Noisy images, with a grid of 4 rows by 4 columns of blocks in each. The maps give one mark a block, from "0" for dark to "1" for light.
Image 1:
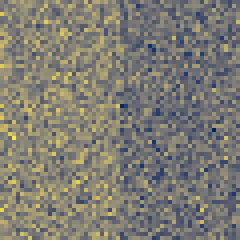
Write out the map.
1100
1100
1100
1100
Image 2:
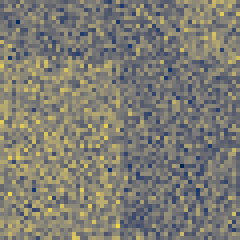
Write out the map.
0001
1100
1100
1100
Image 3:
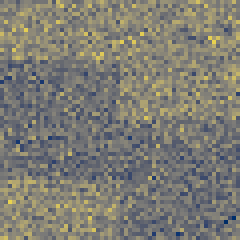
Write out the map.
1111
0011
0000
1100
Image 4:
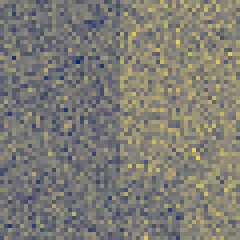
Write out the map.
0011
0011
0011
0001
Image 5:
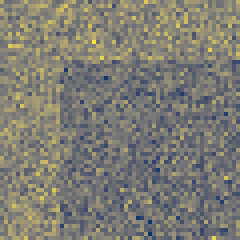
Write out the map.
1111
1000
1000
1000
